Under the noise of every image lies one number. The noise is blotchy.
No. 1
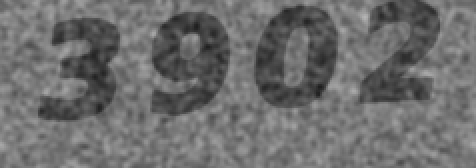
3902
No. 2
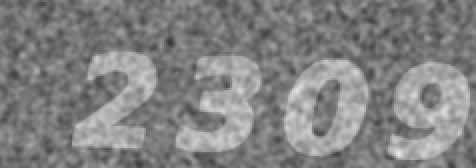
2309
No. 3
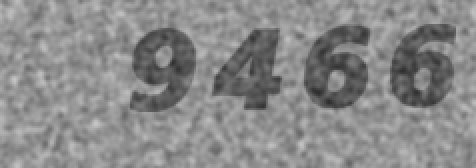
9466
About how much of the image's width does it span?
two thirds
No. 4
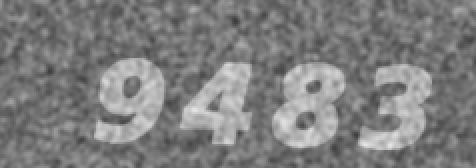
9483
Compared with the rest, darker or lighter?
lighter
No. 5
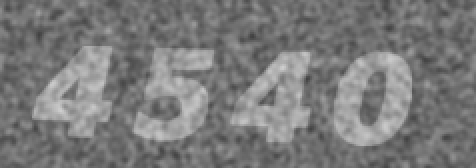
4540
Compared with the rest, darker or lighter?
lighter
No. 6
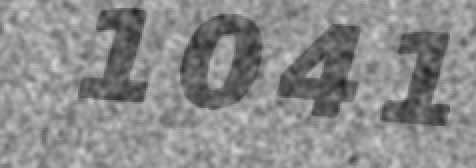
1041
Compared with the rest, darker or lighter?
darker
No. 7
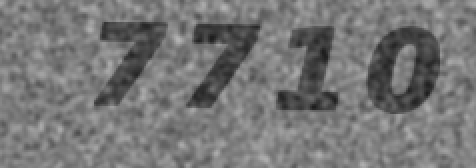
7710
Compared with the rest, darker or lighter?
darker
